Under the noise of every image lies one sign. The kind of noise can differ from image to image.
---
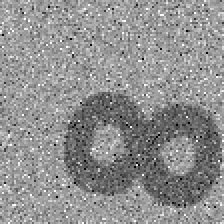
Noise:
heavy tails
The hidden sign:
infinity sign
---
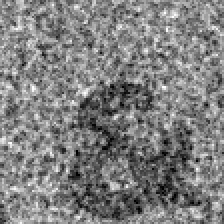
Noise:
blotchy
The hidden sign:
ampersand
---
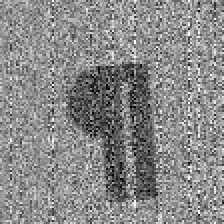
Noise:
columns of uneven size
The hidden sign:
pilcrow
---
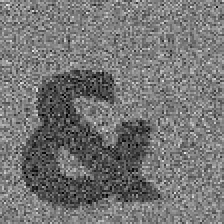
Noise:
low rank plus noise
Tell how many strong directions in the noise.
three or four
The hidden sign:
ampersand
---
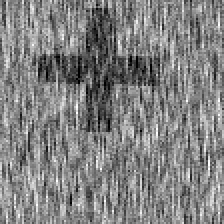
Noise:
streaked along the columns
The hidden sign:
plus sign
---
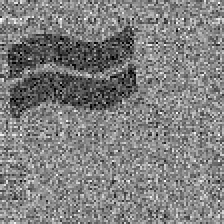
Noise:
low rank plus noise
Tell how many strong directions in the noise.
one
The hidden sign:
approximately sign
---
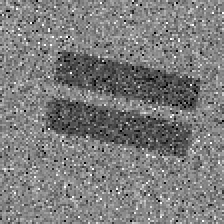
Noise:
heavy tails
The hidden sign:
equals sign
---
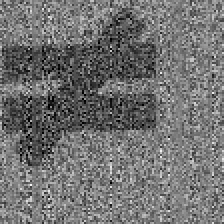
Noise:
columns of uneven size
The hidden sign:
not-equal sign
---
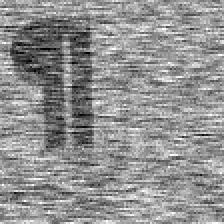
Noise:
streaked along the rows
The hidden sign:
pilcrow
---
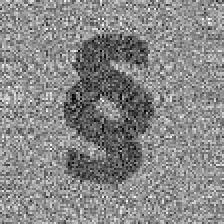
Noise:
low rank plus noise
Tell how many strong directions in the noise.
two
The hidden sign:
section sign
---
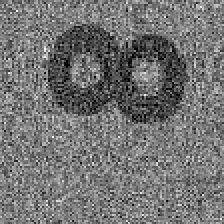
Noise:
low rank plus noise
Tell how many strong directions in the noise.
two
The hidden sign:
infinity sign
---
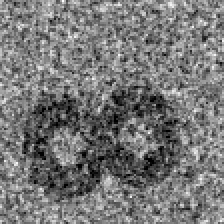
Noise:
blotchy
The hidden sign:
infinity sign
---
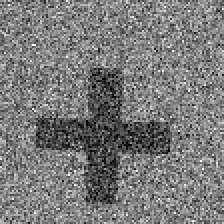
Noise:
independent entries
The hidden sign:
plus sign
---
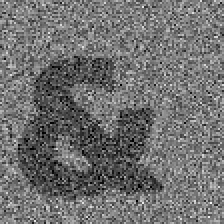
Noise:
low rank plus noise
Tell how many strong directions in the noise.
five to eight
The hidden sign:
ampersand
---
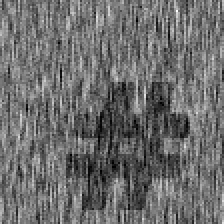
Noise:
streaked along the columns
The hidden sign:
hash sign
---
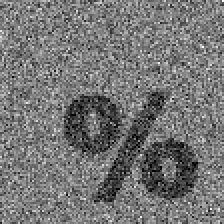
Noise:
independent entries
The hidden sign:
percent sign
